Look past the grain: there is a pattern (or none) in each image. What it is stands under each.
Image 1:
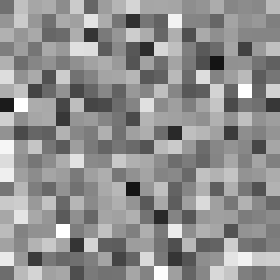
only noise
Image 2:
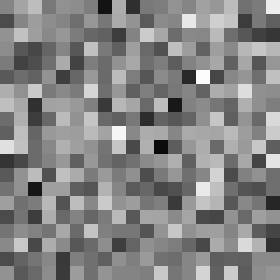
only noise
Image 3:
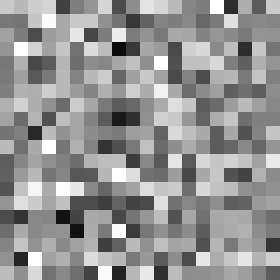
only noise
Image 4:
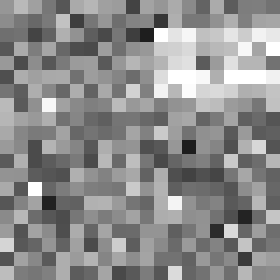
one block
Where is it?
top right
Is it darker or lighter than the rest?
lighter
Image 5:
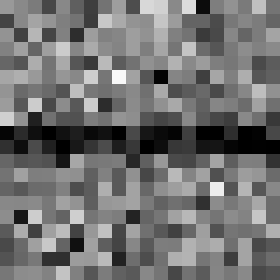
one band of rows
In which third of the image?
middle
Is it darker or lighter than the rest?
darker
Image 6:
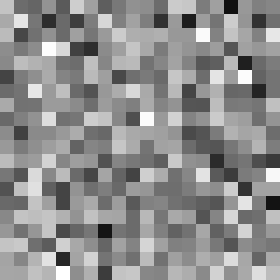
only noise
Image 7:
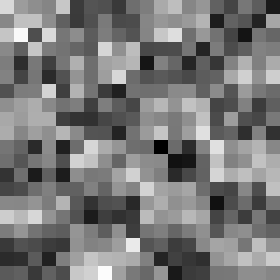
a checkerboard
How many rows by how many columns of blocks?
6 by 4
